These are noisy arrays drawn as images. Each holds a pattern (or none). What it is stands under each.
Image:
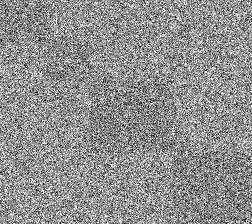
blocks along the diagonal
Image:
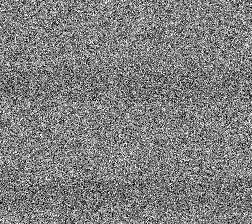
bands of rows
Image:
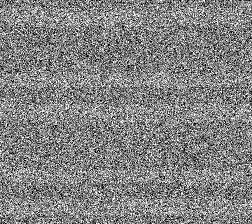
bands of rows
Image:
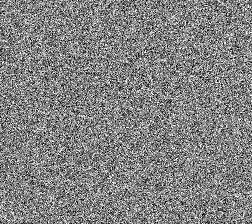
only noise
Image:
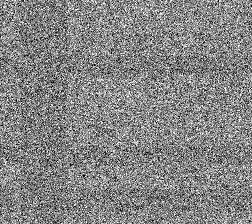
bands of rows crossing bands of columns
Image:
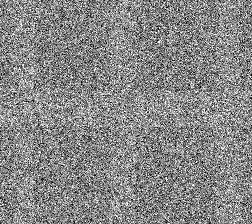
bands of rows crossing bands of columns
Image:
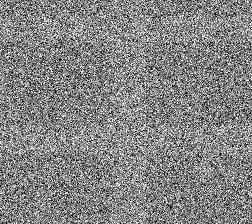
bands of rows crossing bands of columns
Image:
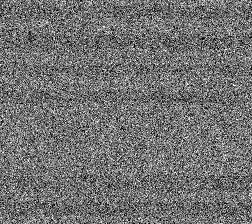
bands of rows
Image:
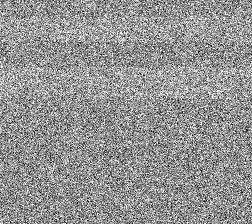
bands of rows
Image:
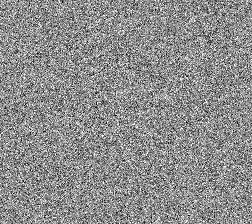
only noise
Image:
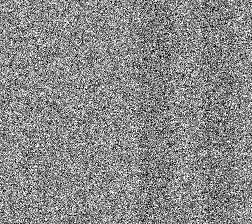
bands of columns
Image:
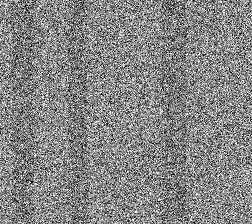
bands of columns
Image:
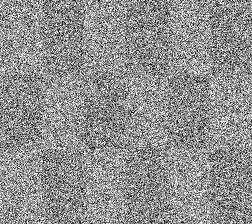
a checkerboard
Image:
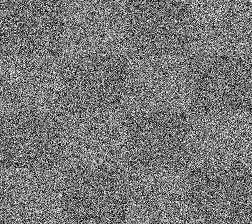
a checkerboard
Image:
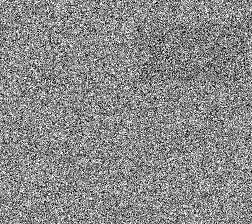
one block
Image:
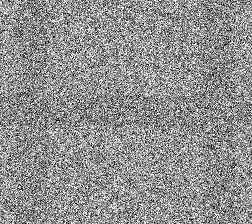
bands of rows crossing bands of columns
